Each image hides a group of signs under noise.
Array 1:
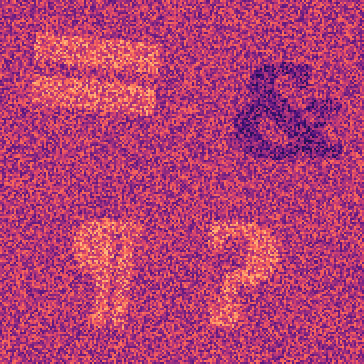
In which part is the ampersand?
top right
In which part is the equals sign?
top left
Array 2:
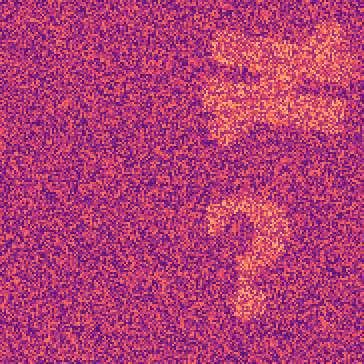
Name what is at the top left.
nothing
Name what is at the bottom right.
question mark
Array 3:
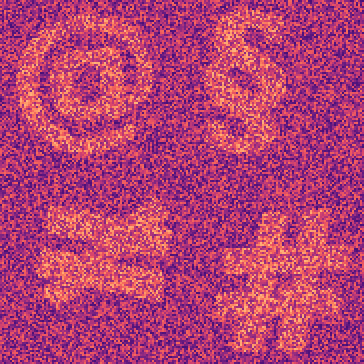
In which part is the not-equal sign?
bottom left
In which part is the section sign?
top right
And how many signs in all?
4
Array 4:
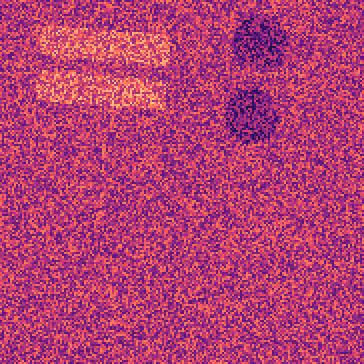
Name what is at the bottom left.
nothing
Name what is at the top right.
colon
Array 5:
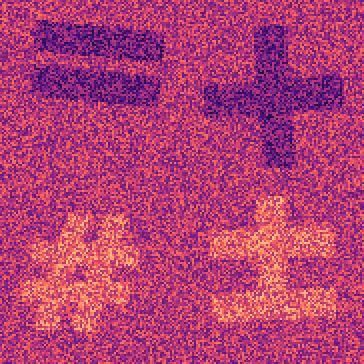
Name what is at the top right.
plus sign
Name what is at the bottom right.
plus-minus sign
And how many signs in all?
4
